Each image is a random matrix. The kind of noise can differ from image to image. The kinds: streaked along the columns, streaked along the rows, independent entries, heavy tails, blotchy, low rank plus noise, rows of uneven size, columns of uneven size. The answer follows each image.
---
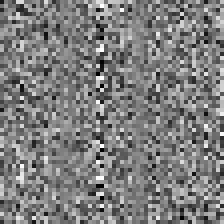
columns of uneven size
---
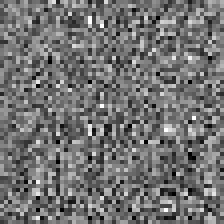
low rank plus noise
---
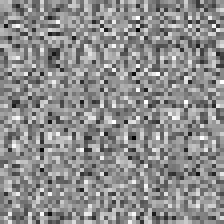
low rank plus noise
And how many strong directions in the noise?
two
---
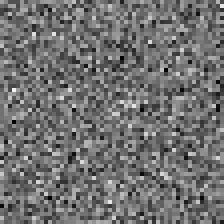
independent entries
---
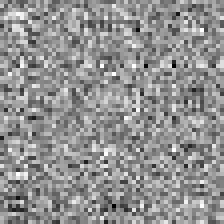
low rank plus noise
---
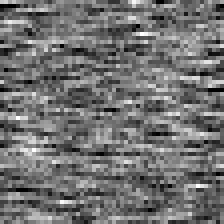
streaked along the rows
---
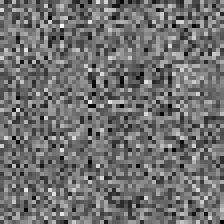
low rank plus noise
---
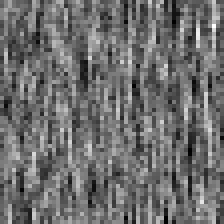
streaked along the columns
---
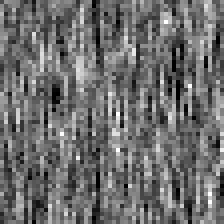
streaked along the columns
